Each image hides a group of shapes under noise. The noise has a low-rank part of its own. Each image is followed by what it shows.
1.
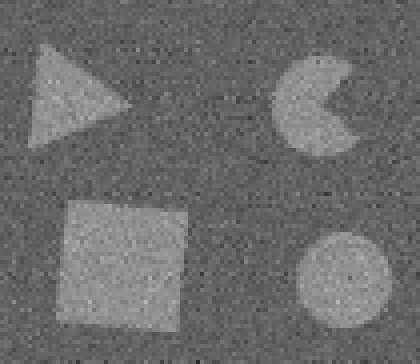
top left: triangle; top right: disc with a wedge cut out; bottom left: square; bottom right: disc
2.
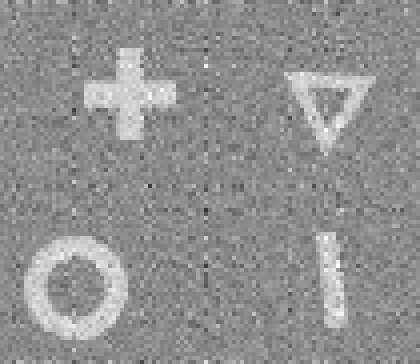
top left: cross; top right: triangle frame; bottom left: ring; bottom right: bar
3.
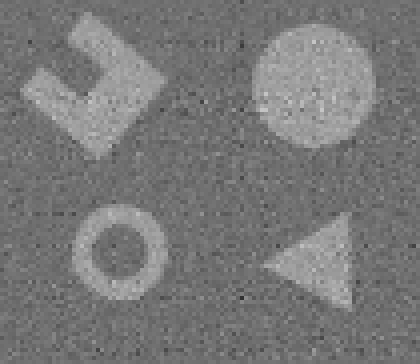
top left: square with a notch; top right: disc; bottom left: ring; bottom right: triangle
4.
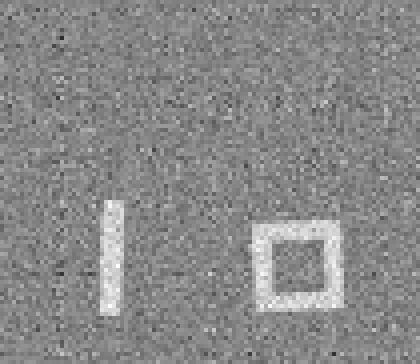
bottom left: bar; bottom right: square frame
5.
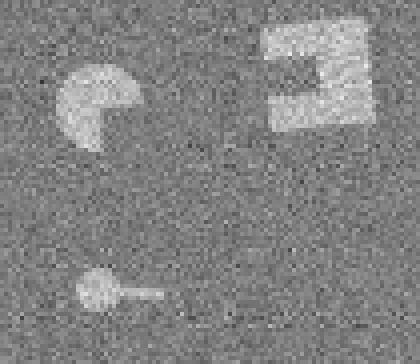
top left: disc with a wedge cut out; top right: square with a notch; bottom left: lollipop
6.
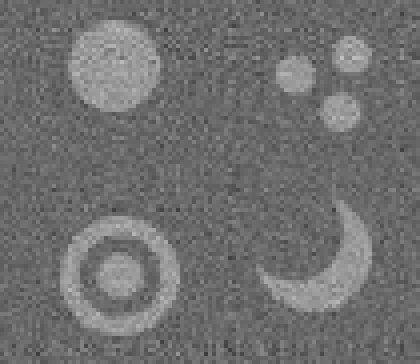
top left: disc; top right: three dots; bottom left: bullseye; bottom right: crescent
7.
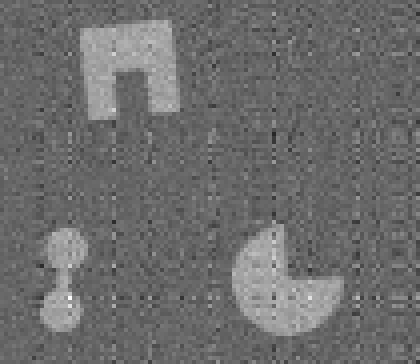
top left: square with a notch; bottom left: dumbbell; bottom right: disc with a wedge cut out
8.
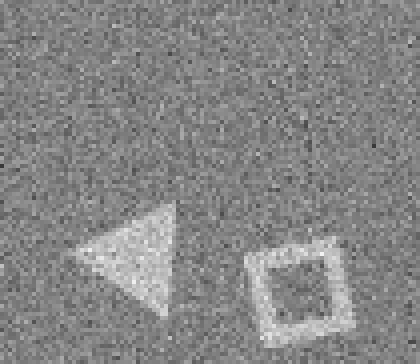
bottom left: triangle; bottom right: square frame
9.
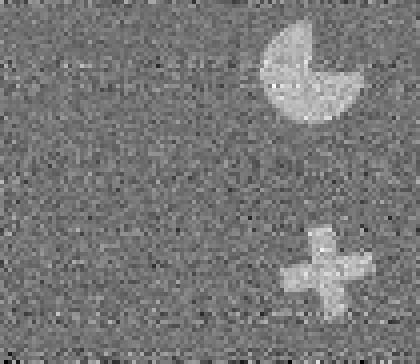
top right: disc with a wedge cut out; bottom right: cross
